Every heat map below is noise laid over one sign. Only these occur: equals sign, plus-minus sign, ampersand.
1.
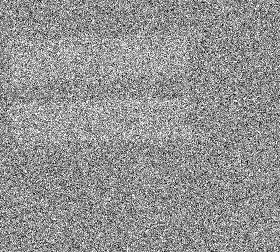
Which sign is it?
equals sign
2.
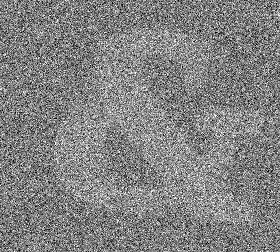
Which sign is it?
ampersand
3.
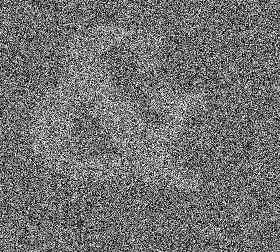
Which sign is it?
ampersand
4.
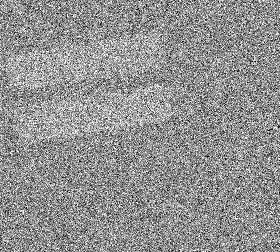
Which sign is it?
equals sign
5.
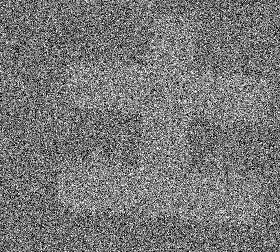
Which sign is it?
plus-minus sign
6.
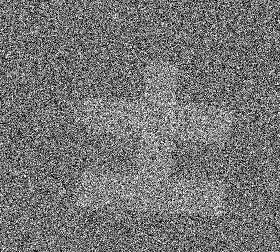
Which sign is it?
plus-minus sign
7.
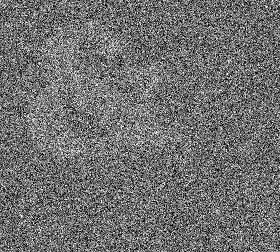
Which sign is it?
ampersand
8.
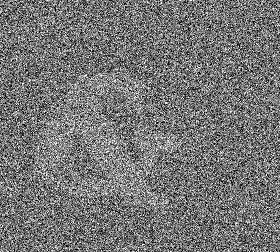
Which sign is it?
ampersand
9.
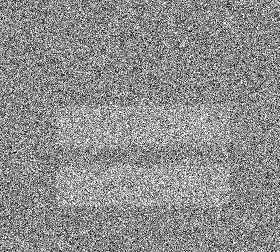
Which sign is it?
equals sign
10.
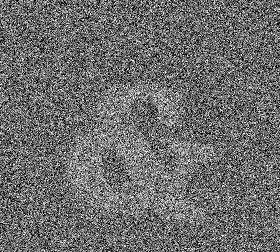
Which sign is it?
ampersand
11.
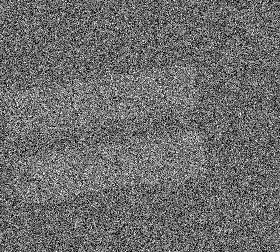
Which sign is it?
equals sign
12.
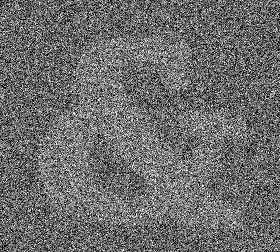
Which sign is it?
ampersand
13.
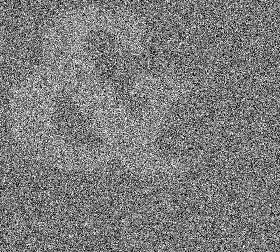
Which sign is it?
ampersand
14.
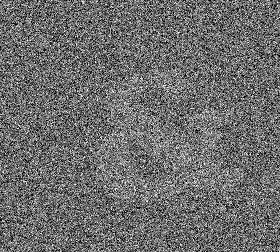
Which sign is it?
ampersand
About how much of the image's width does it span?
half
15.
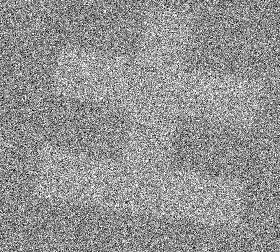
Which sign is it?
plus-minus sign
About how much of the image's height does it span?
nearly all
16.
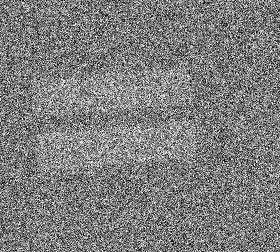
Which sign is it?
equals sign
